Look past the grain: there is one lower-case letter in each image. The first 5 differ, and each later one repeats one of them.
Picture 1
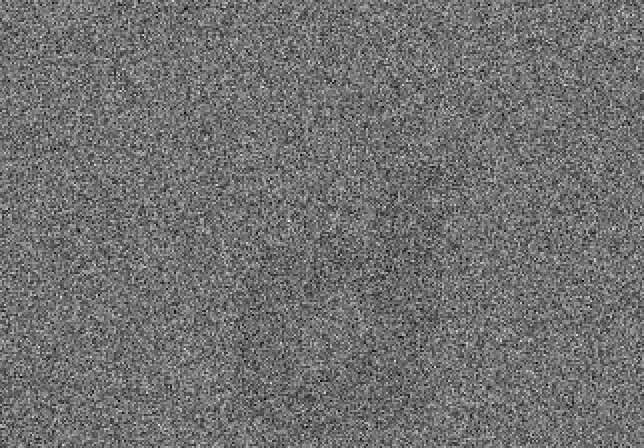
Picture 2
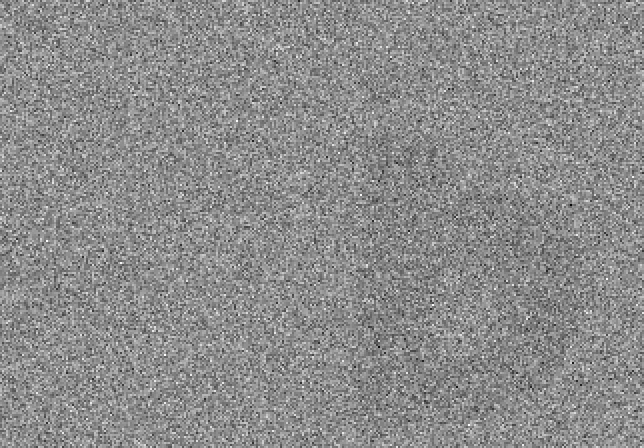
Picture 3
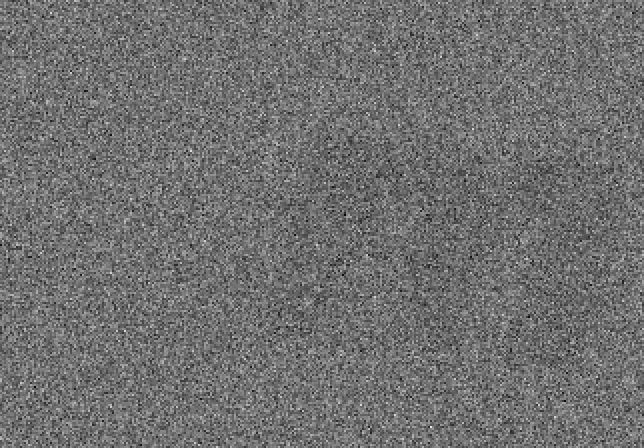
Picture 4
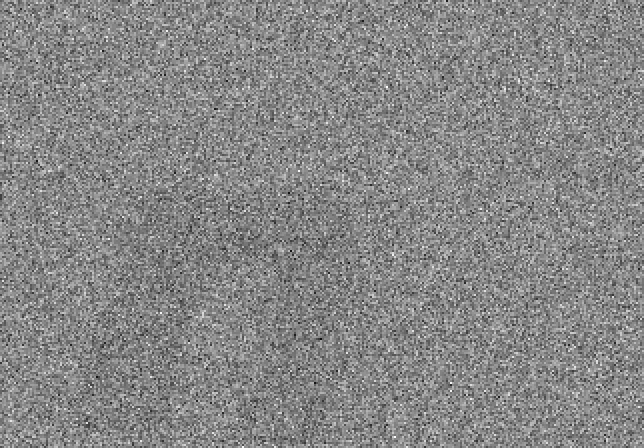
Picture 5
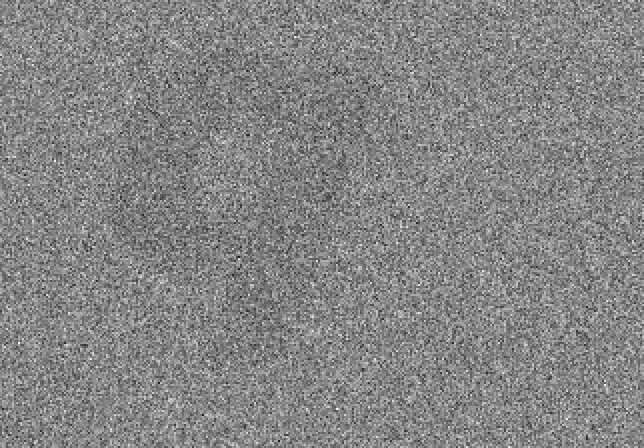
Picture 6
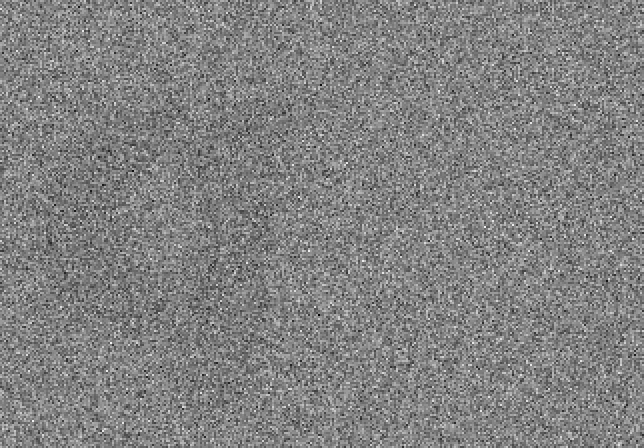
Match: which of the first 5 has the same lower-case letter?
5
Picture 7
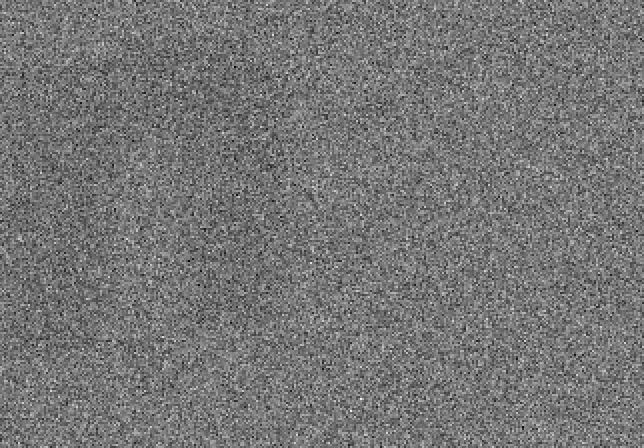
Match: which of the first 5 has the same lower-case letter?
4
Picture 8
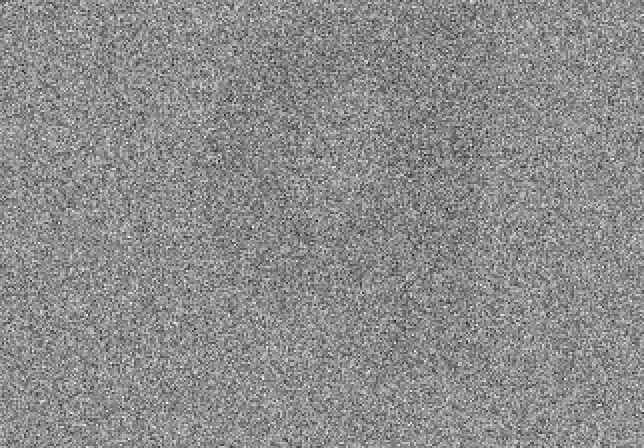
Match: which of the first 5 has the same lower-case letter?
5
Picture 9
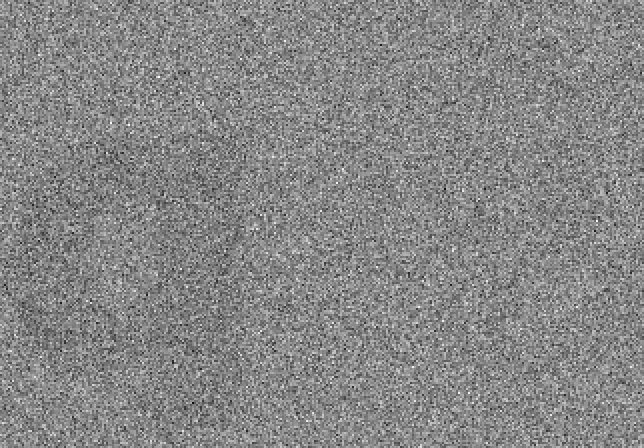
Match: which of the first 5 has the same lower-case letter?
5
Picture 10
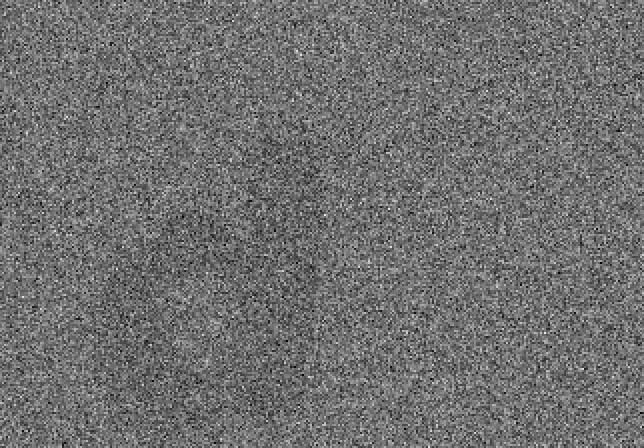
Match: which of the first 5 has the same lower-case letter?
1
